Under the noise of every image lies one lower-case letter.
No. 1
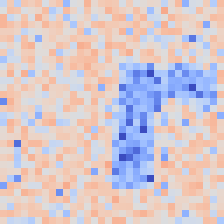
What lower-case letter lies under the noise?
r
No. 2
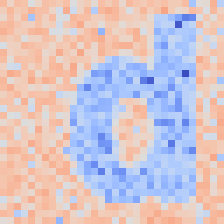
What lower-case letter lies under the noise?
d
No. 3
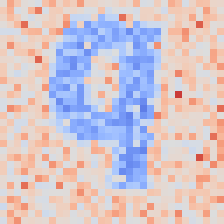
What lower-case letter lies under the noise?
q
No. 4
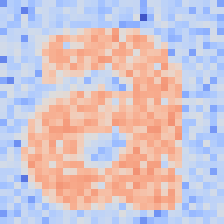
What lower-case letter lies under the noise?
a
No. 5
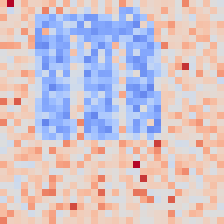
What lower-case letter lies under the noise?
m
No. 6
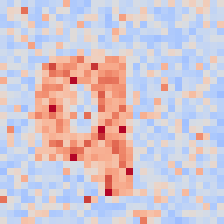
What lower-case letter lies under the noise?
q
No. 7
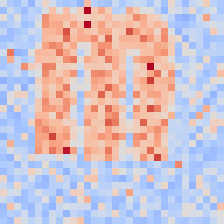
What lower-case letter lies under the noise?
m
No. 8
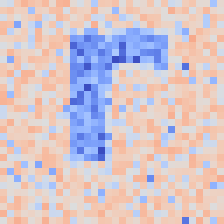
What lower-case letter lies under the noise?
r
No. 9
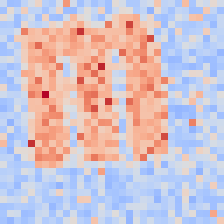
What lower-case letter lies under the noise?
m
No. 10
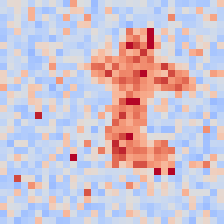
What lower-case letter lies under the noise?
t
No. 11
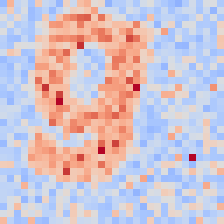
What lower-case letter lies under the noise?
g
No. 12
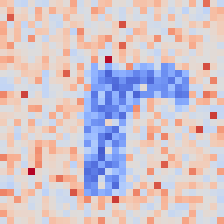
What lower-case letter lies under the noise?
r
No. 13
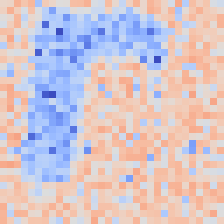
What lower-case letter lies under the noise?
r
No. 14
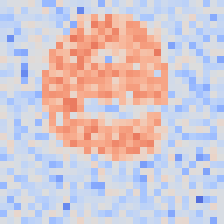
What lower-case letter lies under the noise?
e
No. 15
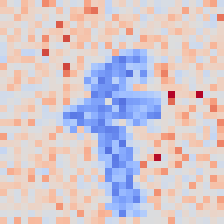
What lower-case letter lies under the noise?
f
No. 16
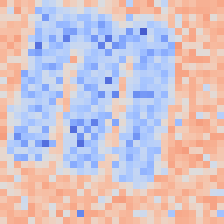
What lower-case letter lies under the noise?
m
